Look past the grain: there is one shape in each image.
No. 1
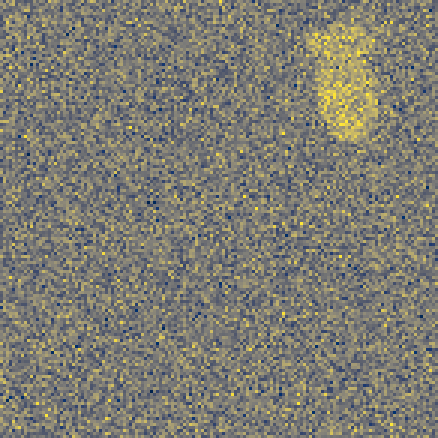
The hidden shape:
footprint
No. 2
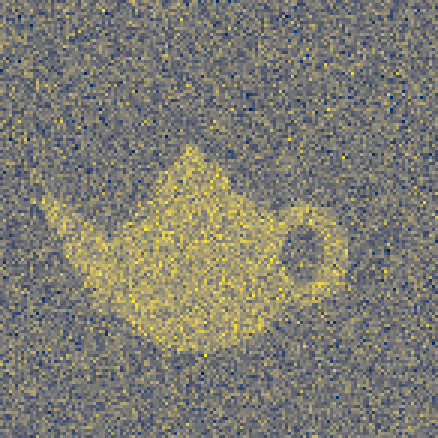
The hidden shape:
teapot
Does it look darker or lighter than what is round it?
lighter
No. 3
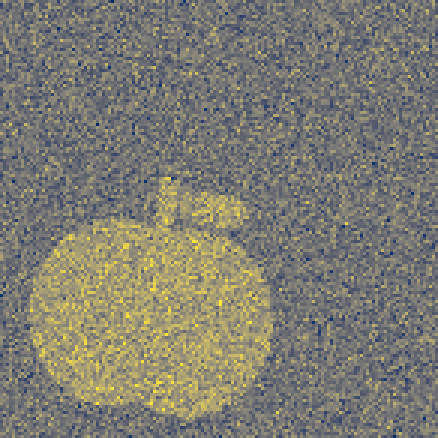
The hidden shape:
apple
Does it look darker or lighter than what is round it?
lighter
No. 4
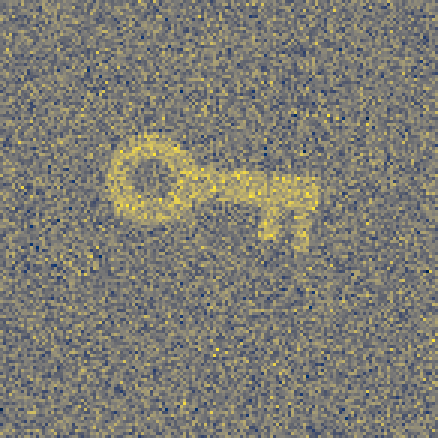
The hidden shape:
key
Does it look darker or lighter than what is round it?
lighter
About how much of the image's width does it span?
half
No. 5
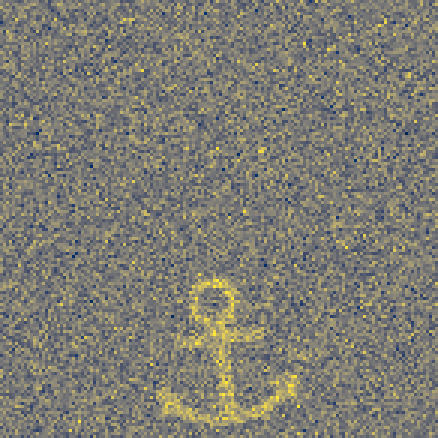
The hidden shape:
anchor
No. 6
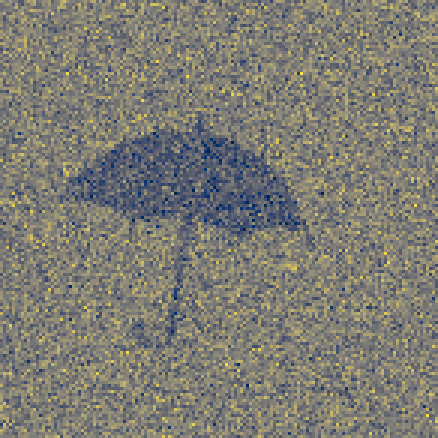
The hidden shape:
umbrella
